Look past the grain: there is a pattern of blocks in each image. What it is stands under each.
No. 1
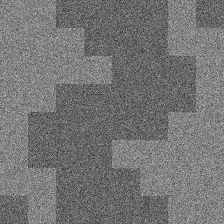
the same after a half turn
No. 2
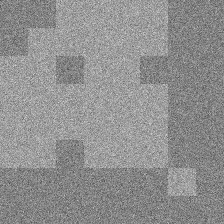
mirrored about the diagonal from the top left
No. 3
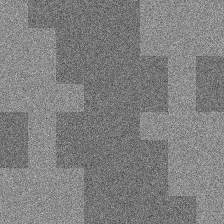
the same after a half turn
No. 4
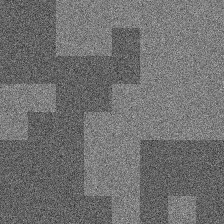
no symmetry
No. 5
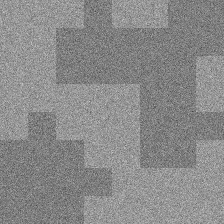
mirrored about the diagonal from the bottom left
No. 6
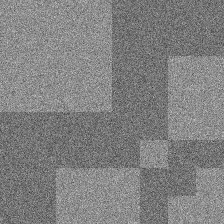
mirrored about the diagonal from the top left
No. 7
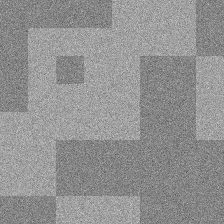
mirrored about the diagonal from the top left
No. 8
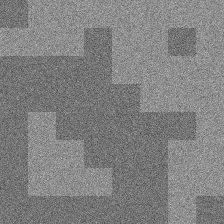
mirrored about the diagonal from the bottom left
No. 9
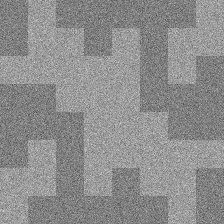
the same after a half turn
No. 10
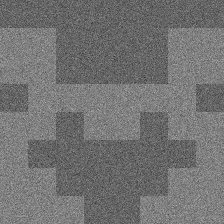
left and right mirror each other
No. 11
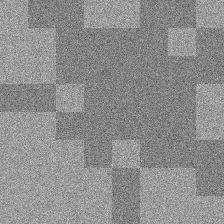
mirrored about the diagonal from the bottom left
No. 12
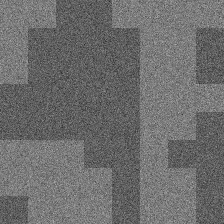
no symmetry
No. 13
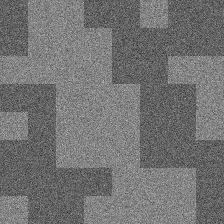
no symmetry
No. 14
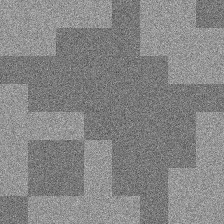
mirrored about the diagonal from the bottom left
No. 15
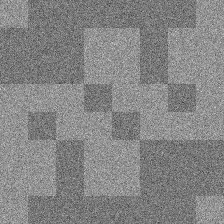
the same after a half turn
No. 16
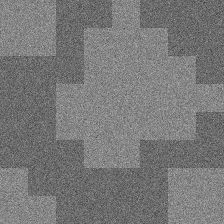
mirrored about the diagonal from the bottom left
